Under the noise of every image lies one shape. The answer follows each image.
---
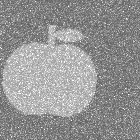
apple
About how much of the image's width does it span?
two thirds
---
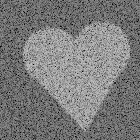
heart
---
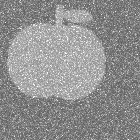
apple
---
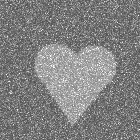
heart
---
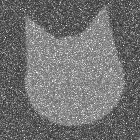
cat's head
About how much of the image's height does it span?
nearly all
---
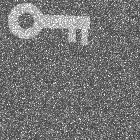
key
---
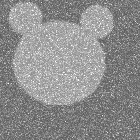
bear's head
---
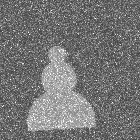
chess pawn
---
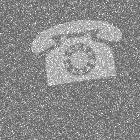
telephone
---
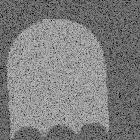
ghost
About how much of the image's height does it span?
nearly all
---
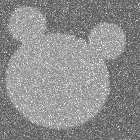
bear's head
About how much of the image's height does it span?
nearly all
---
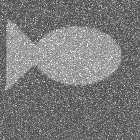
fish
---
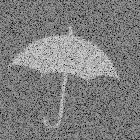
umbrella
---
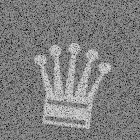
chess queen
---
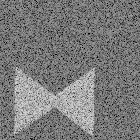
bow tie
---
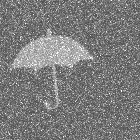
umbrella
